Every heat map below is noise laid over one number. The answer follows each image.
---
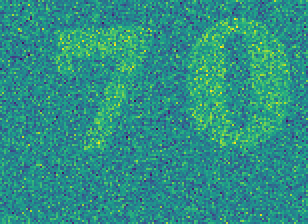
70
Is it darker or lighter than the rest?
lighter
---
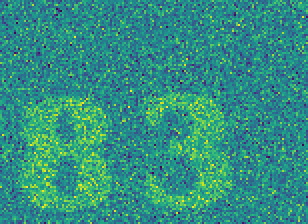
83
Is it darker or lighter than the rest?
lighter
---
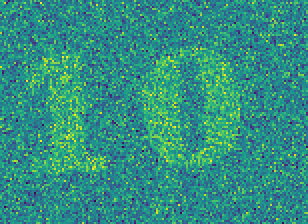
10
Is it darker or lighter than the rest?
lighter
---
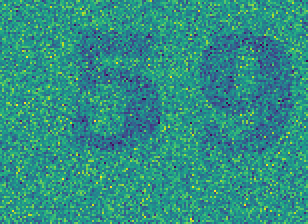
59
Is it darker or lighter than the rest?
darker
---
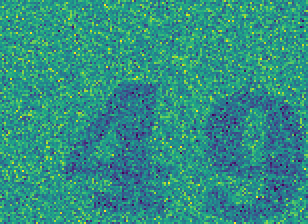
49
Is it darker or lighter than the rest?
darker
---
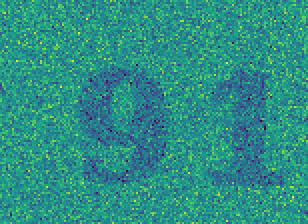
91
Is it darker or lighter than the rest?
darker
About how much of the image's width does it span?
two thirds
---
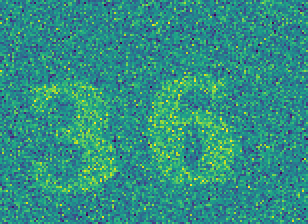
36
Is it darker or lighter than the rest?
lighter
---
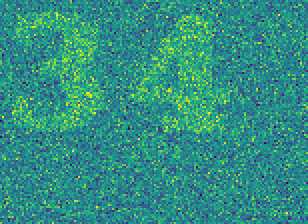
34
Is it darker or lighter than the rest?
lighter
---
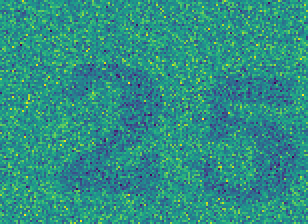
25
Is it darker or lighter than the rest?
darker
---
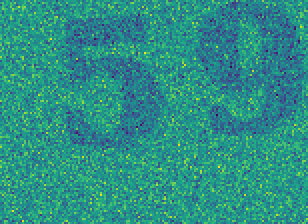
59
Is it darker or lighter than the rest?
darker
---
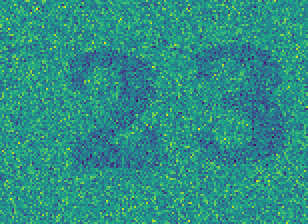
23
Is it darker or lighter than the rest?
darker
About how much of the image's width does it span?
two thirds
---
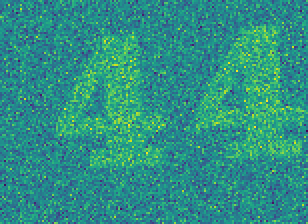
44
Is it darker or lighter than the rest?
lighter
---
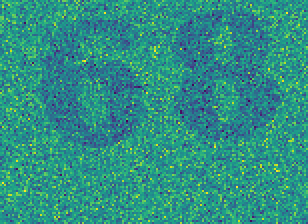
68
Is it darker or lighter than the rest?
darker
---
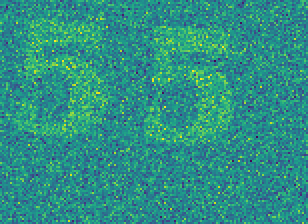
55
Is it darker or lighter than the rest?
lighter
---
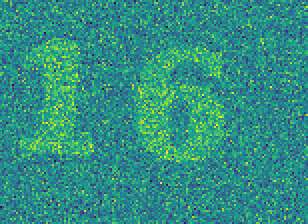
16
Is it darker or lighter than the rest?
lighter
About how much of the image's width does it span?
two thirds
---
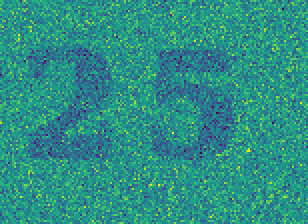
25
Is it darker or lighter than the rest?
darker
